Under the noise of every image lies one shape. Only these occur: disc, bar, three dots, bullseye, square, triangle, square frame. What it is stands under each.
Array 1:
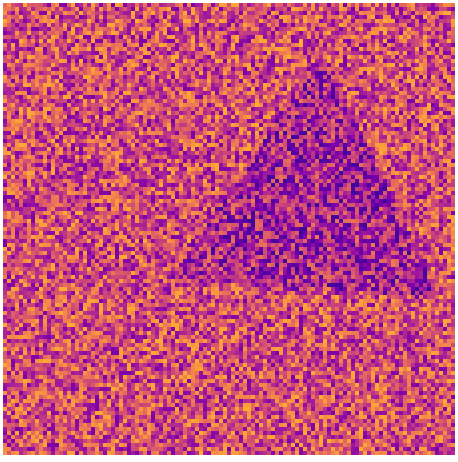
triangle
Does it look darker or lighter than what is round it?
darker
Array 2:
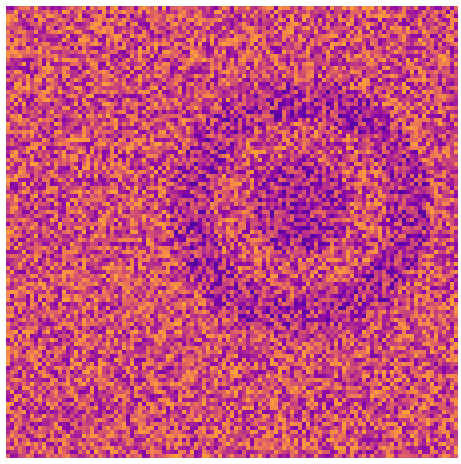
bullseye
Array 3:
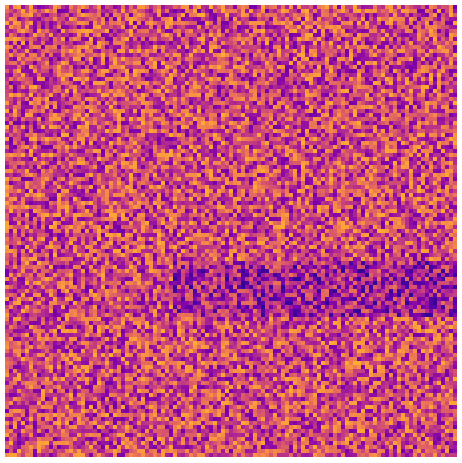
bar
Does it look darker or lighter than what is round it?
darker
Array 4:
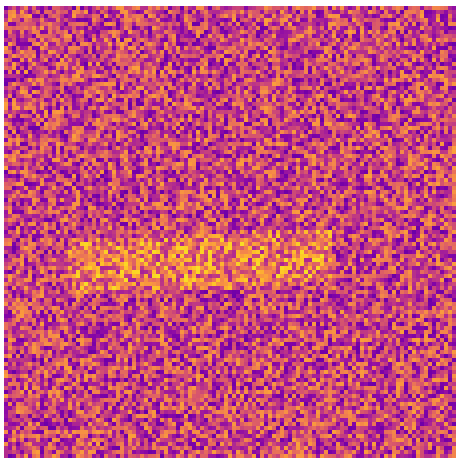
bar
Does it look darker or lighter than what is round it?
lighter
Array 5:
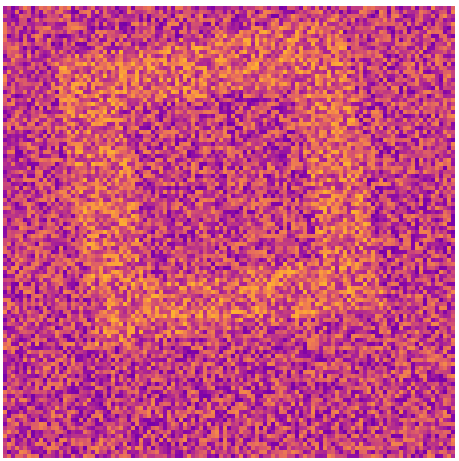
square frame
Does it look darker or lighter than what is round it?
lighter
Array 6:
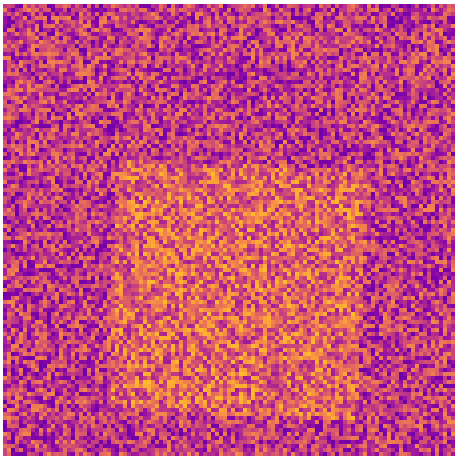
square
